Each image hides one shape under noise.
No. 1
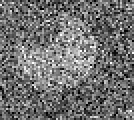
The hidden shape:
disc with a wedge cut out
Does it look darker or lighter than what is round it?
lighter
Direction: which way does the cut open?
up and left
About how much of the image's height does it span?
two thirds
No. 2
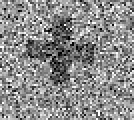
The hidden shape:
cross
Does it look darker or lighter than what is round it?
darker
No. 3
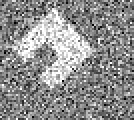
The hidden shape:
square with a notch
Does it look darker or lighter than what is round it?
lighter
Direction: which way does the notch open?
down and left
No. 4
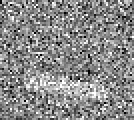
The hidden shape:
bar
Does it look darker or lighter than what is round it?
lighter
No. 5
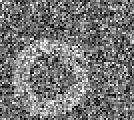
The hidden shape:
ring
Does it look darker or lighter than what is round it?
lighter
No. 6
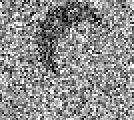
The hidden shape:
crescent
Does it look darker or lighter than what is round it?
darker
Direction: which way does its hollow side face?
down and right
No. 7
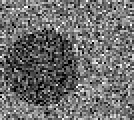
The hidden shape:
disc
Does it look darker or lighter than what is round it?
darker
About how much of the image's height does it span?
two thirds
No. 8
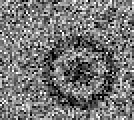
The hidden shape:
bullseye
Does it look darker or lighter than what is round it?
darker
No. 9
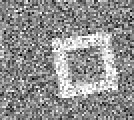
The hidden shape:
square frame
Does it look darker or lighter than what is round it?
lighter
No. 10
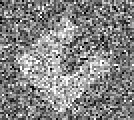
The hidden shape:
square with a notch
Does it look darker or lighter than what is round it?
lighter
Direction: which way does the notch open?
up and right
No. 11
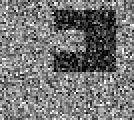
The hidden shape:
square with a notch
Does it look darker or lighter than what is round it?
darker
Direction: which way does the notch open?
left
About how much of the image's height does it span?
half
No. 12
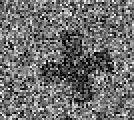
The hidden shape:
cross
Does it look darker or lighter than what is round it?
darker
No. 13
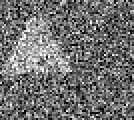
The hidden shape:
triangle
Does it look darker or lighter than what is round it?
lighter
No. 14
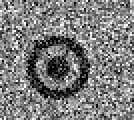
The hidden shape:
bullseye
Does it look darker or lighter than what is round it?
darker
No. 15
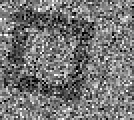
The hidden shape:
square frame
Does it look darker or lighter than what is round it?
darker
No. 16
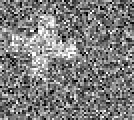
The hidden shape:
cross
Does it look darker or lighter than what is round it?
lighter
